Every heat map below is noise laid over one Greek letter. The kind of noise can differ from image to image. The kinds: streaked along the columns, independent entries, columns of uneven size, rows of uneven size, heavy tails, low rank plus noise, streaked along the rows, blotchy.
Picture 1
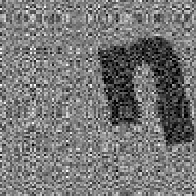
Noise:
low rank plus noise
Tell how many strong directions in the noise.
two
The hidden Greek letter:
eta
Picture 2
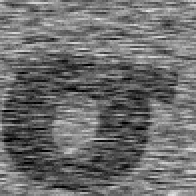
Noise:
streaked along the rows
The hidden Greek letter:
sigma
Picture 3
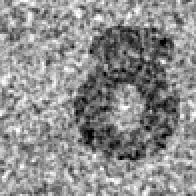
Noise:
blotchy
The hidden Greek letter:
delta
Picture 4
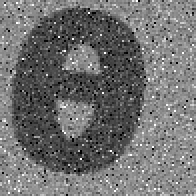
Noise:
heavy tails
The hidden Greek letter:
theta
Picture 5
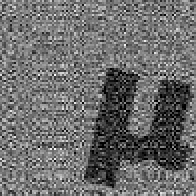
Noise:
low rank plus noise
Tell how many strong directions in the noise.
two
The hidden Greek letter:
mu
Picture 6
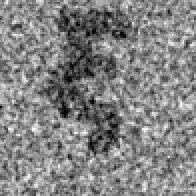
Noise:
blotchy
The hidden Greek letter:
xi
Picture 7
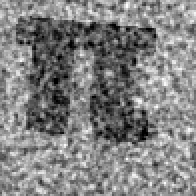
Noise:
blotchy
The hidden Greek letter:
pi
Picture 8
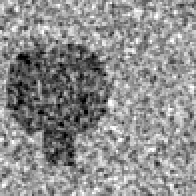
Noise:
blotchy
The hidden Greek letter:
phi
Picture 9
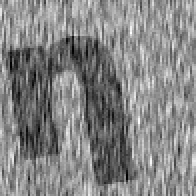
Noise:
streaked along the columns
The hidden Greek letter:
eta
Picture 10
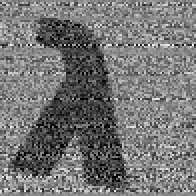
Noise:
rows of uneven size
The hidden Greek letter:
lambda
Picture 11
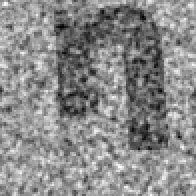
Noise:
blotchy
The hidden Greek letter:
eta
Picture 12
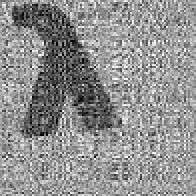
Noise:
low rank plus noise
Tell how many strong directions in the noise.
three or four
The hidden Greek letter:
lambda
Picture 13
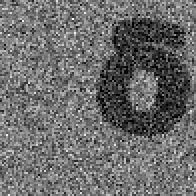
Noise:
independent entries
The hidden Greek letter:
delta
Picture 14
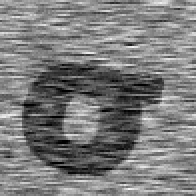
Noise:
streaked along the rows
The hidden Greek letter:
sigma
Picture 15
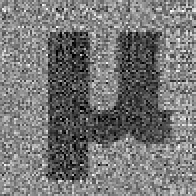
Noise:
low rank plus noise
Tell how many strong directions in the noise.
five to eight
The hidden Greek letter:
mu
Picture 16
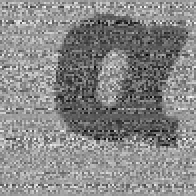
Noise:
rows of uneven size
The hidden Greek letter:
alpha
